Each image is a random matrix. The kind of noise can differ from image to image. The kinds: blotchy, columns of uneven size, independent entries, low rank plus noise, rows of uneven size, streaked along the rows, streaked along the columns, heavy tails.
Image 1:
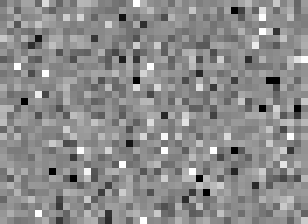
heavy tails
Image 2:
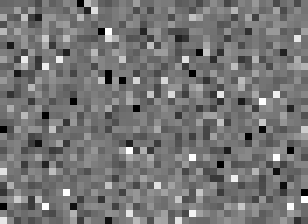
heavy tails
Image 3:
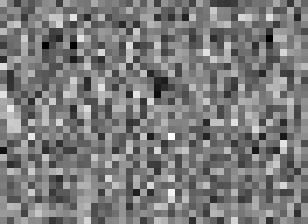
low rank plus noise
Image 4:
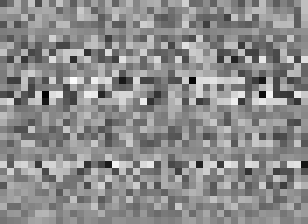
rows of uneven size
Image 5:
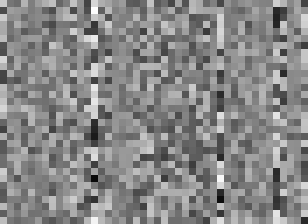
columns of uneven size
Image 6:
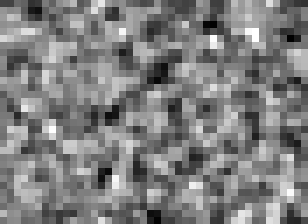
blotchy
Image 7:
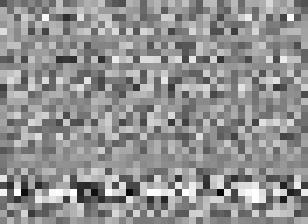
rows of uneven size
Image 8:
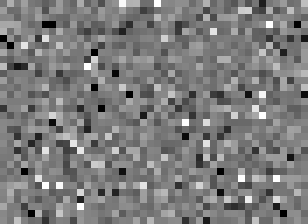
heavy tails
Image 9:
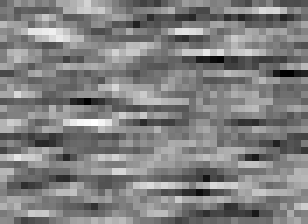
streaked along the rows
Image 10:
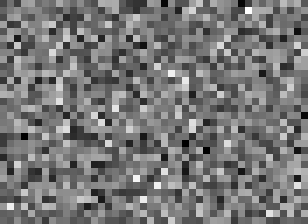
independent entries
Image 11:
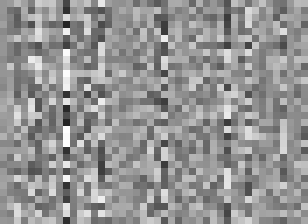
columns of uneven size
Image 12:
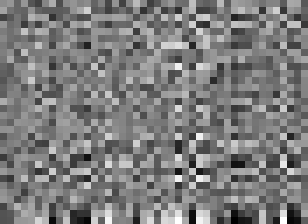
low rank plus noise
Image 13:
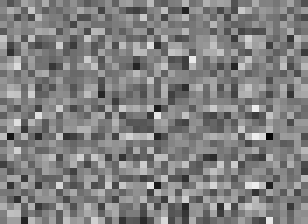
low rank plus noise
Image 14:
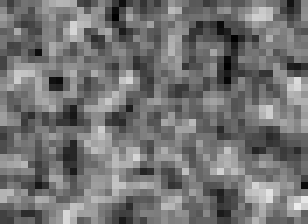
blotchy
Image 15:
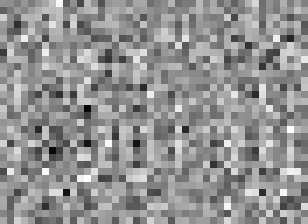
low rank plus noise
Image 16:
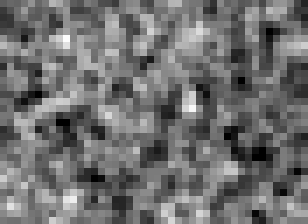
blotchy
